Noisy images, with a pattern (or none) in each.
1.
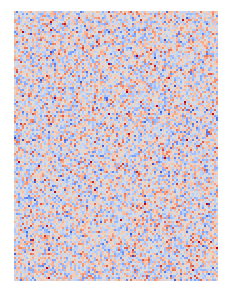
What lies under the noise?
only noise
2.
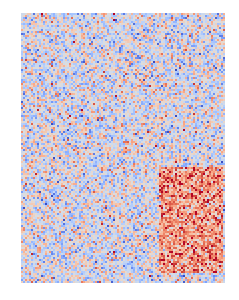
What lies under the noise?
one block
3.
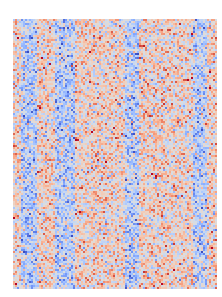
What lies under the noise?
bands of columns
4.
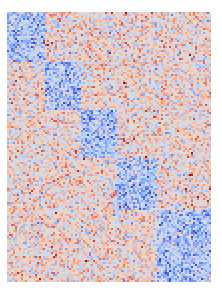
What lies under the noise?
blocks along the diagonal
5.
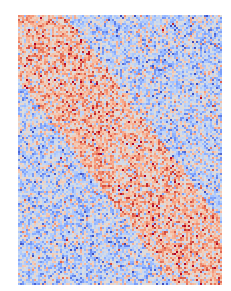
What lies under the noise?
a diagonal band
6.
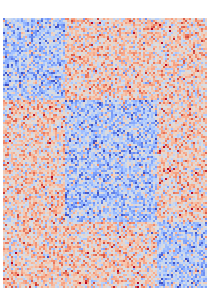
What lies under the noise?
blocks along the diagonal
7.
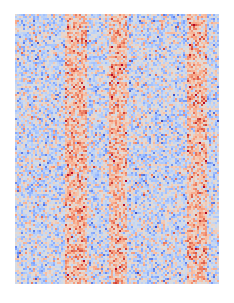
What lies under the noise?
bands of columns
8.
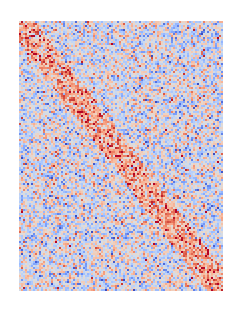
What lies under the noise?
a diagonal band
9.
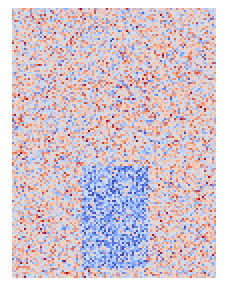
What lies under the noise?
one block
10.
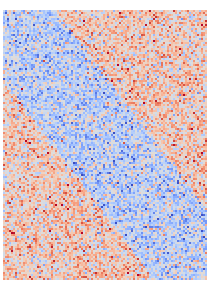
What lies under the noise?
a diagonal band
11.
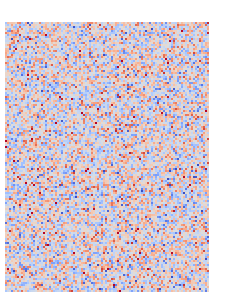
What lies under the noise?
only noise
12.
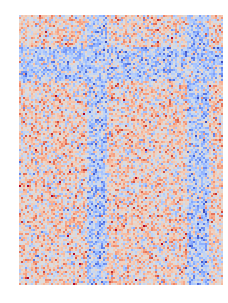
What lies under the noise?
bands of rows crossing bands of columns
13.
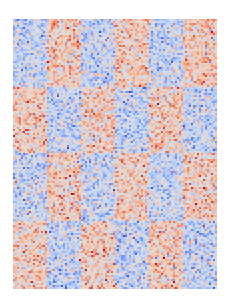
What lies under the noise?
a checkerboard
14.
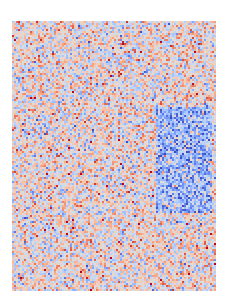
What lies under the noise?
one block
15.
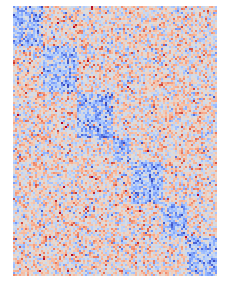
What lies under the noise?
blocks along the diagonal
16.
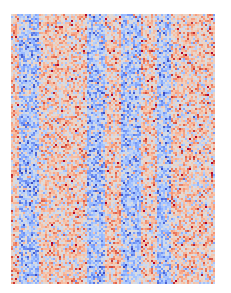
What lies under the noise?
bands of columns
